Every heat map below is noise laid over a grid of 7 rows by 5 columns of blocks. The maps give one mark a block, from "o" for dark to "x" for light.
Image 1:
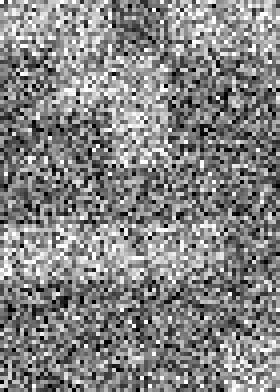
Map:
x x o x x
o x x o o
o o x o o
o o o o o
x x x x o
o o o o o
o o o o x
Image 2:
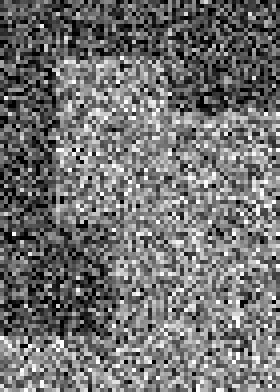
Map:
o o o o o
o x x o o
o x x x x
o x x x x
o o x x x
o o x x x
x x x x x
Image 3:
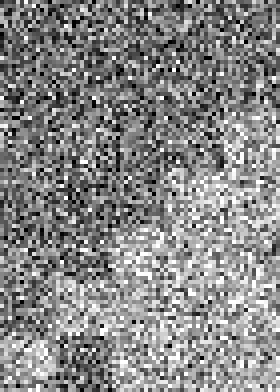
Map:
o o o o o
o o o o o
o o o o x
o o o x x
o o x x x
o x x x x
x o x x x
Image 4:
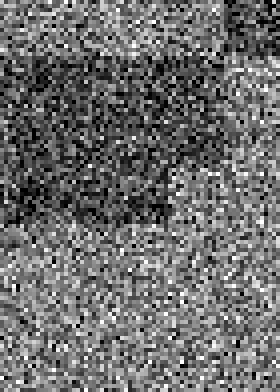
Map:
x x x x o
o o o o x
o o o o x
o o o x x
x x x x x
x x x x x
x x x x x
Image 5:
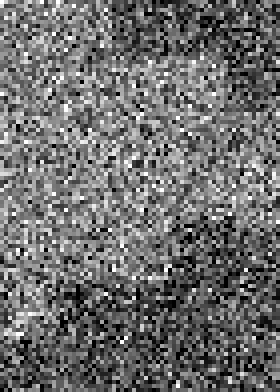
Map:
x x o o o
x x x x o
x x x x x
x x x x x
x x x o o
x o o o o
o o o o o
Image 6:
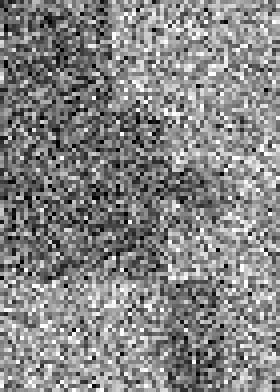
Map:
o o x x x
o o x x x
o o o x x
o o o o x
o o o x x
x x x o x
x x x o x
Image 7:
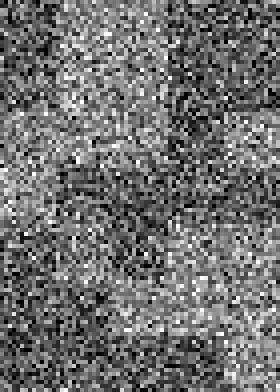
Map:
o x x o o
o x x o o
x x x o x
x o o o o
o x o x x
o o x x x
o o o o x
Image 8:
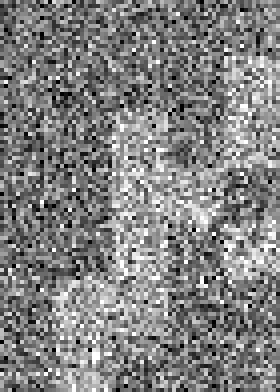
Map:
o o o o o
o o o o x
o o x o x
o o x x o
o o x o x
o x x o o
o x o o o
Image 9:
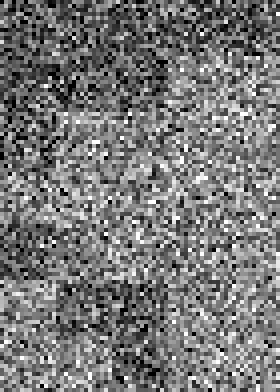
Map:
o o o o o
o o o x x
o x x x x
x x x x x
o x x x x
x o o x x
x x o x x
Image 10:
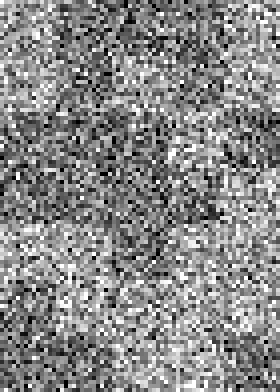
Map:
x o o o x
x o x o x
o o o x o
o o o o x
x x o x x
o x x x x
o o x x o
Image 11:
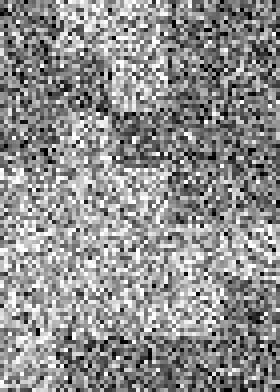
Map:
o x x o o
o o x o o
o x o o o
x x x o o
x x x x x
x x x x o
x o o o o
